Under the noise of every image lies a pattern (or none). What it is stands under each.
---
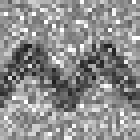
a wavy band
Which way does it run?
left to right
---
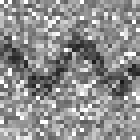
a wavy band
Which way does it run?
left to right
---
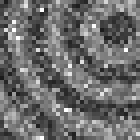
rings round one point
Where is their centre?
top right
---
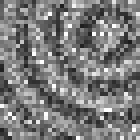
rings round one point
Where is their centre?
top right
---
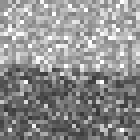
a sharp edge
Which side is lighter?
top
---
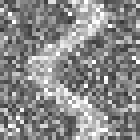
a wavy band
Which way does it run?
top to bottom
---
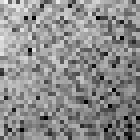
a smooth slope
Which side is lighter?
top left
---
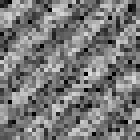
diagonal stripes
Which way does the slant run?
bottom left to top right
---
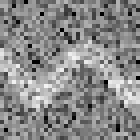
a wavy band
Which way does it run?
left to right
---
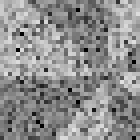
spokes from one point
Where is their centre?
middle right
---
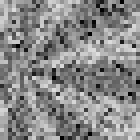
spokes from one point
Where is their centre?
middle left
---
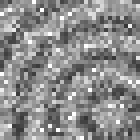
rings round one point
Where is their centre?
bottom right
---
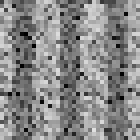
vertical stripes
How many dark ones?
3
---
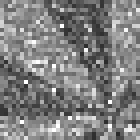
spokes from one point
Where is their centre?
bottom right
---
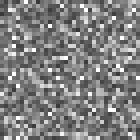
only noise
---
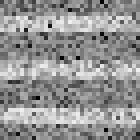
horizontal stripes
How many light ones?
3
